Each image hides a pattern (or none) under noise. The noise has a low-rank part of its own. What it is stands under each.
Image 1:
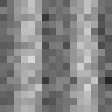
vertical stripes
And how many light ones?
2
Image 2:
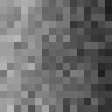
a smooth slope
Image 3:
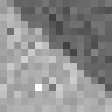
a sharp edge
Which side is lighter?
bottom left
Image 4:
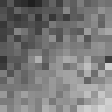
a smooth slope
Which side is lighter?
bottom right
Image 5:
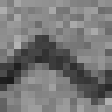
a wavy band
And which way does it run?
left to right
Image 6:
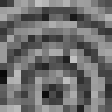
rings round one point
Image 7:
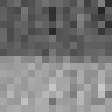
a sharp edge
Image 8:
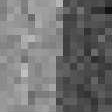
a sharp edge
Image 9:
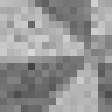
spokes from one point
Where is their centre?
middle right
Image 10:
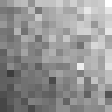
a smooth slope
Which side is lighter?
top right
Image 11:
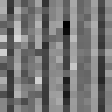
vertical stripes
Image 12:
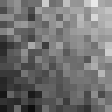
a smooth slope
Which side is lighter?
top right
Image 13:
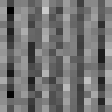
vertical stripes
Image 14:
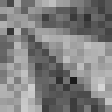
spokes from one point
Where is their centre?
top left
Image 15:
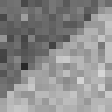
a sharp edge
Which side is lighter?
bottom right
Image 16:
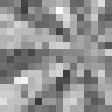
spokes from one point
